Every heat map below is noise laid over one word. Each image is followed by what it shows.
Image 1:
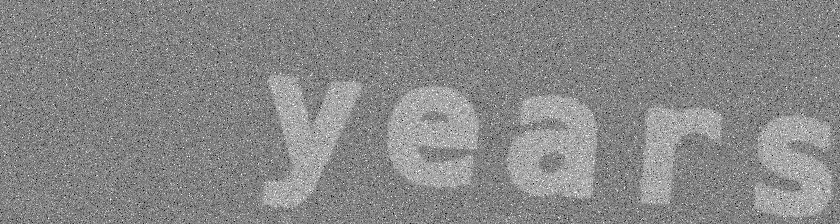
years
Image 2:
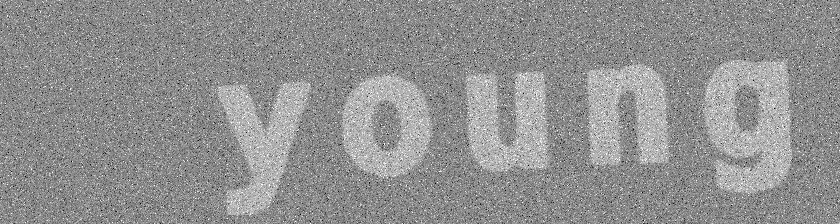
young
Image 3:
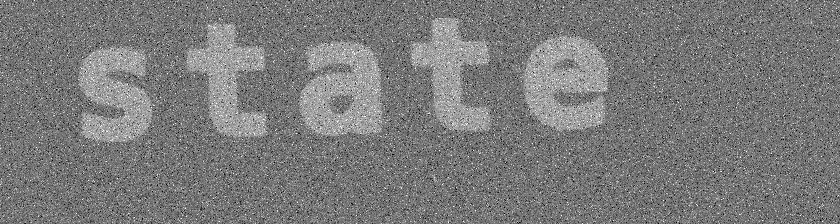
state
